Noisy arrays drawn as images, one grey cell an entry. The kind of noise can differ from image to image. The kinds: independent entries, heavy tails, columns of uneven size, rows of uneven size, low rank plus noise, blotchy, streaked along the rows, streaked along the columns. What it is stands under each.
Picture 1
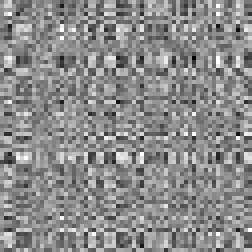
low rank plus noise
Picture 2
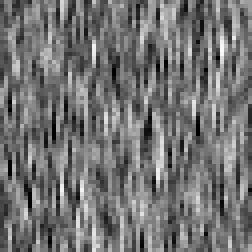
streaked along the columns
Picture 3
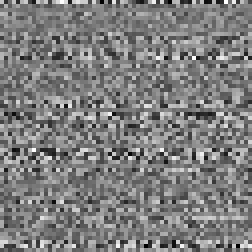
rows of uneven size
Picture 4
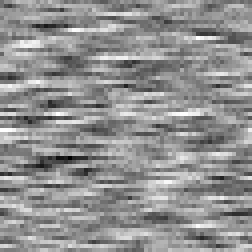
streaked along the rows
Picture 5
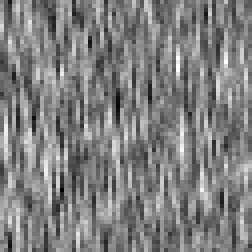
streaked along the columns
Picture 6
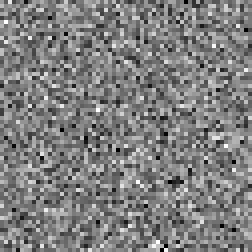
independent entries
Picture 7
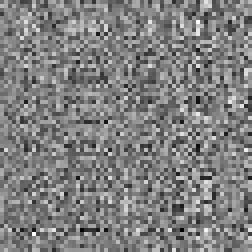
low rank plus noise
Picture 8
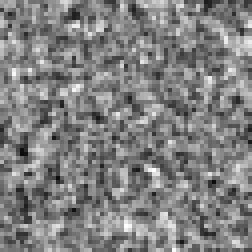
blotchy
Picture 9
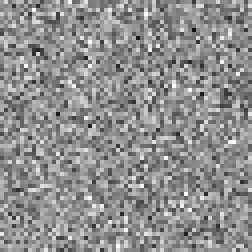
independent entries
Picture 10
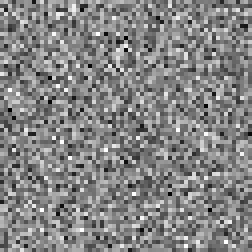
independent entries
